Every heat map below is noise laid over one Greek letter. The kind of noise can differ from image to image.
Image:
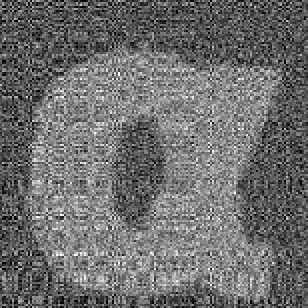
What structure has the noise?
low rank plus noise
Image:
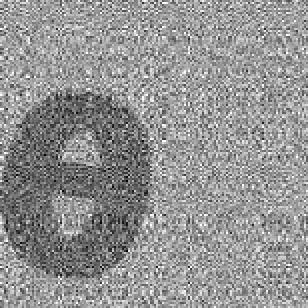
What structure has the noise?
low rank plus noise
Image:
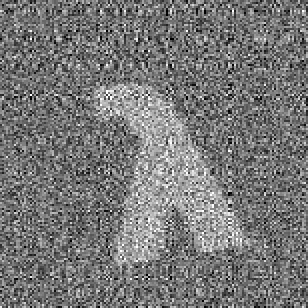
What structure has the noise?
low rank plus noise
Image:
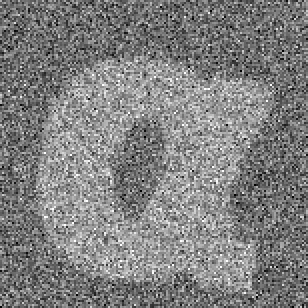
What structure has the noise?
independent entries
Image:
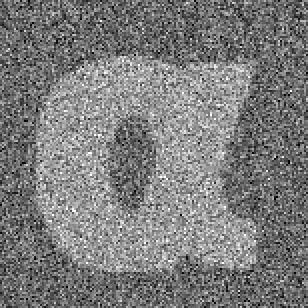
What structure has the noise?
independent entries
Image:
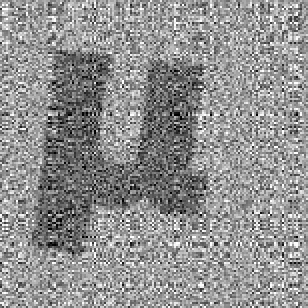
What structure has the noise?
low rank plus noise
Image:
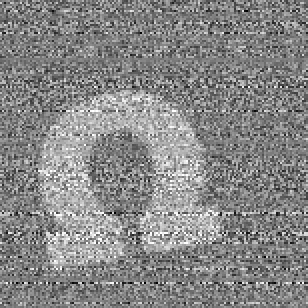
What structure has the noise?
rows of uneven size
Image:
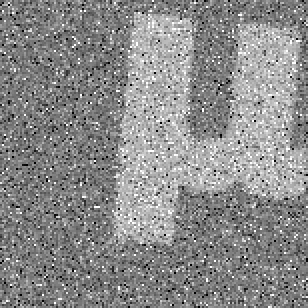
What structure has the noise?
heavy tails
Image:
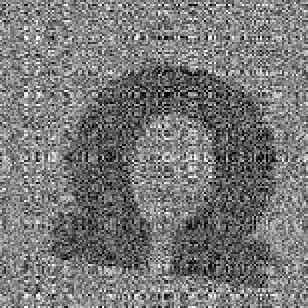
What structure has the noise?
low rank plus noise
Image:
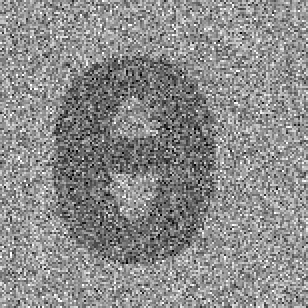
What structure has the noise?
independent entries
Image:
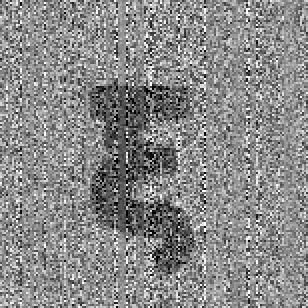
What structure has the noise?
columns of uneven size
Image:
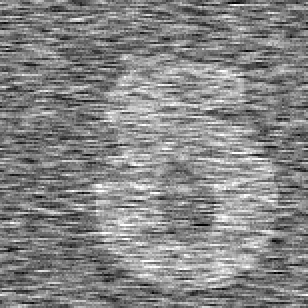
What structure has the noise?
streaked along the rows
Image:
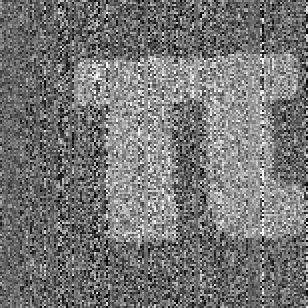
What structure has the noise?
columns of uneven size
